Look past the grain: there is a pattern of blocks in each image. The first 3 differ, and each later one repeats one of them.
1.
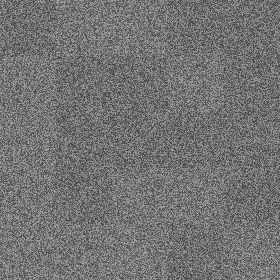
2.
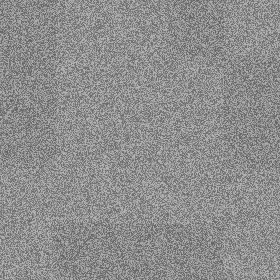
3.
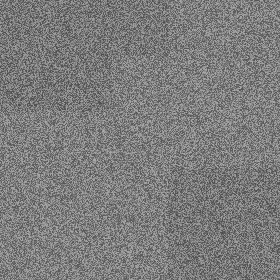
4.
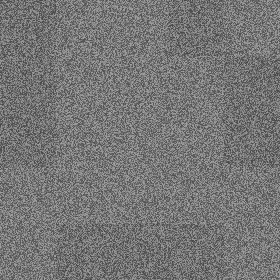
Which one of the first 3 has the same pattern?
2
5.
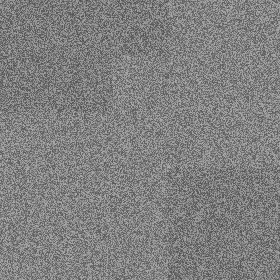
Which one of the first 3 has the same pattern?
3
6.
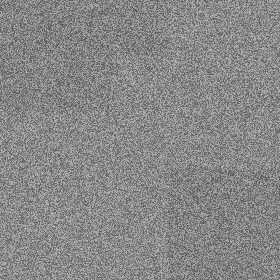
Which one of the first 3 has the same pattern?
3
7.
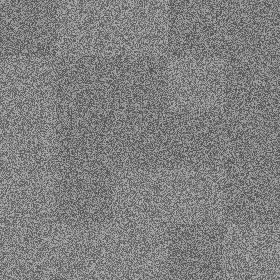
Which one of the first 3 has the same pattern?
1
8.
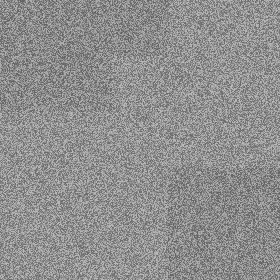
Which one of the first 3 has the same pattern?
3
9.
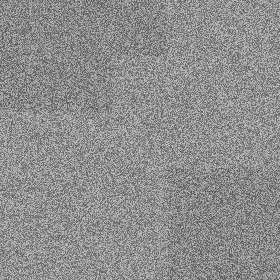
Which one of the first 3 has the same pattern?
3
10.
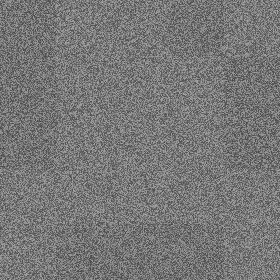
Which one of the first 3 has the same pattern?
2
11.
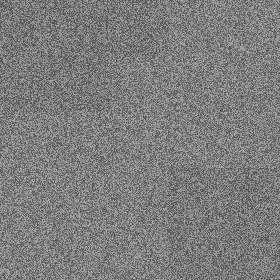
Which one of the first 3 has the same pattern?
3
